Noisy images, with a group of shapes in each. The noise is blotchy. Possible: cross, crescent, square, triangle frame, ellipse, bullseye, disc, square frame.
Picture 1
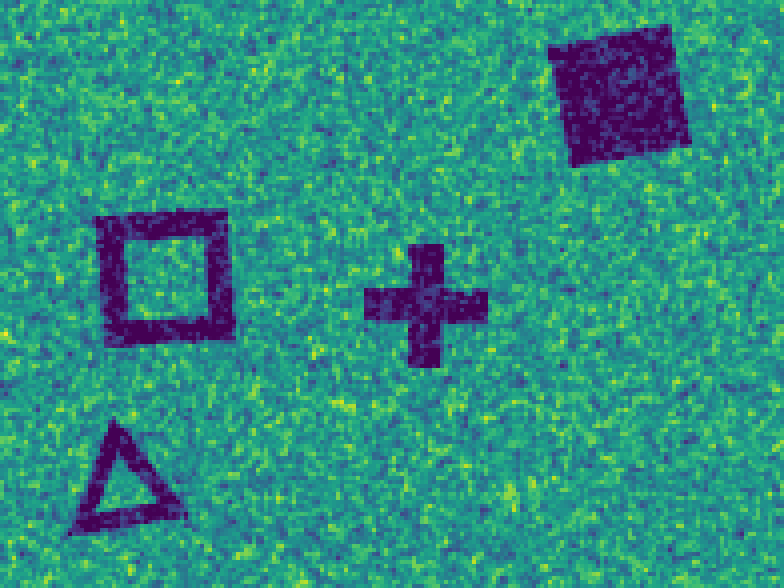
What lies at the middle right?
nothing
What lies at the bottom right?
nothing
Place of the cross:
centre
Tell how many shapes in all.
4
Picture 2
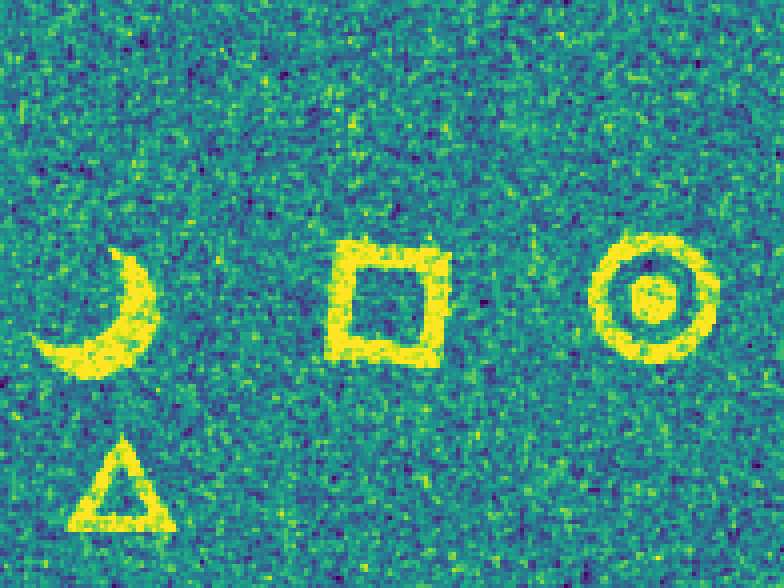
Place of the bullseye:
middle right
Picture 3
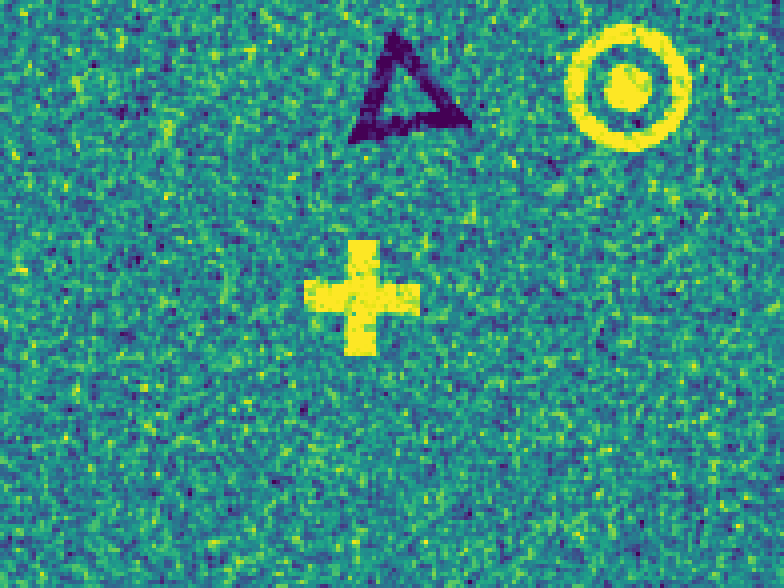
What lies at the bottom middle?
nothing
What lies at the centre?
cross
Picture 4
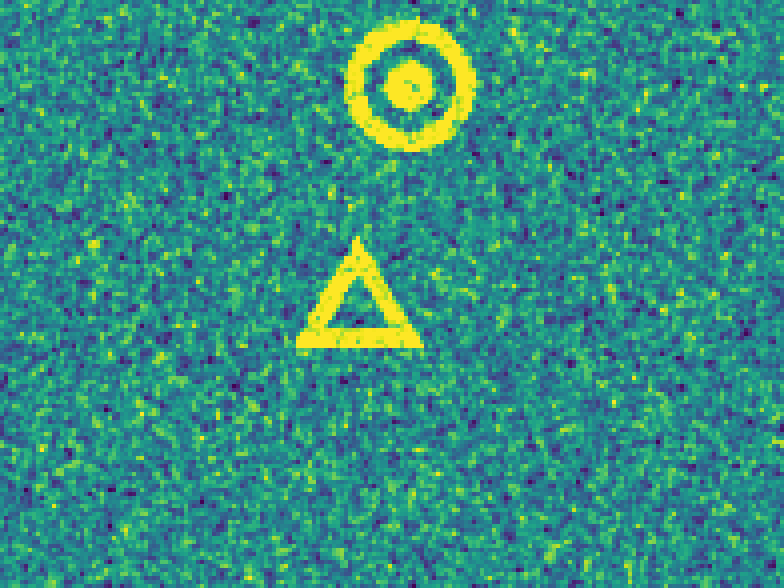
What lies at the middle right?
nothing
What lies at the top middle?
bullseye
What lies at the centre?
triangle frame
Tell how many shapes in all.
2
